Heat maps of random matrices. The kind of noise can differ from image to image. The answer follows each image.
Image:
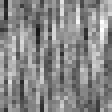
streaked along the columns
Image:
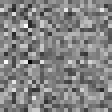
low rank plus noise
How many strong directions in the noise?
two
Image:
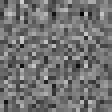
low rank plus noise
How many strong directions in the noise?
three or four
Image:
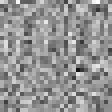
low rank plus noise
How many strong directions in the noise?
one
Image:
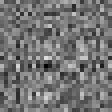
low rank plus noise
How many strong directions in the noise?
one
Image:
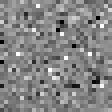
heavy tails
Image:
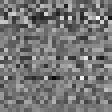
rows of uneven size
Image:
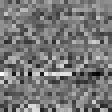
rows of uneven size
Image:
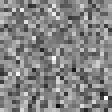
independent entries
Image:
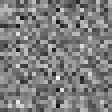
low rank plus noise
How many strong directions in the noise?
three or four
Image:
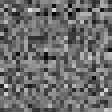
low rank plus noise
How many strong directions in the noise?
three or four
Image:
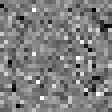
heavy tails
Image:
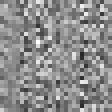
columns of uneven size
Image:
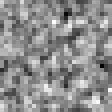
blotchy
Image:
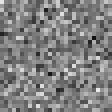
independent entries
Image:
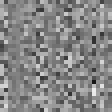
columns of uneven size
